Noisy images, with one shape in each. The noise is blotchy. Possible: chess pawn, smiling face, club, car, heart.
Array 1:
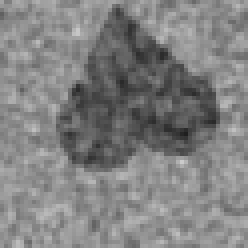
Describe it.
dark heart
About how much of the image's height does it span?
two thirds
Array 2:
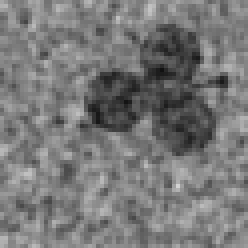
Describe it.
dark club
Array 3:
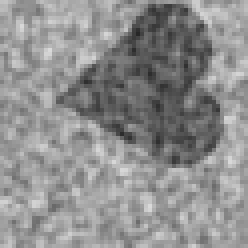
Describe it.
dark heart
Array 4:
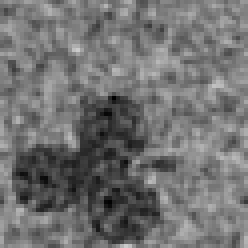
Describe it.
dark club
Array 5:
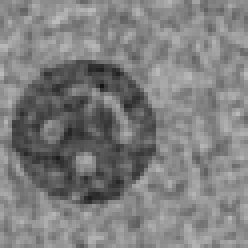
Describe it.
dark smiling face
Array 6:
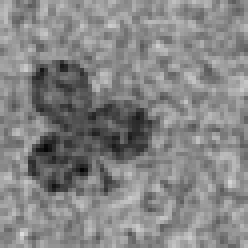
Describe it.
dark club
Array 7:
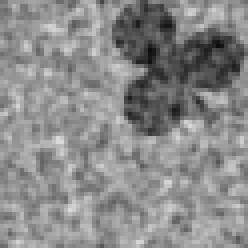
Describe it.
dark club
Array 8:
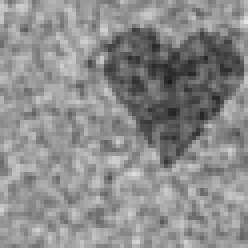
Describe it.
dark heart
